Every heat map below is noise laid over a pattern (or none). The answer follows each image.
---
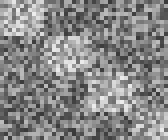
blocks along the diagonal
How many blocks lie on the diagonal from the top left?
4
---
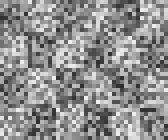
a checkerboard
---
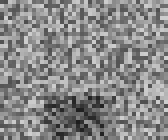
one block
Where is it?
bottom middle
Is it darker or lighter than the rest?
darker
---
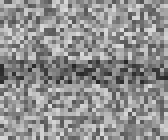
one band of rows
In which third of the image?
middle
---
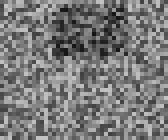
one block
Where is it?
top middle
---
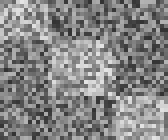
blocks along the diagonal
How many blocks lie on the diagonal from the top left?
3
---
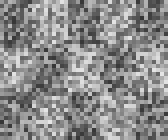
a checkerboard
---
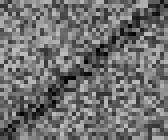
a diagonal band
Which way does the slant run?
bottom left to top right
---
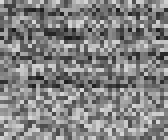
bands of rows
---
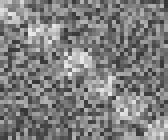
blocks along the diagonal
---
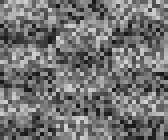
a checkerboard
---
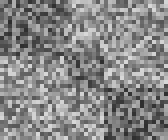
blocks along the diagonal
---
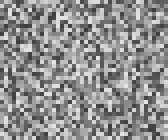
only noise
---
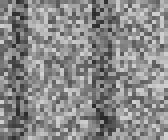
bands of columns
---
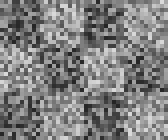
a checkerboard
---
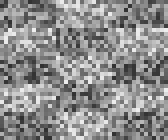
a checkerboard
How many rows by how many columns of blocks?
5 by 3
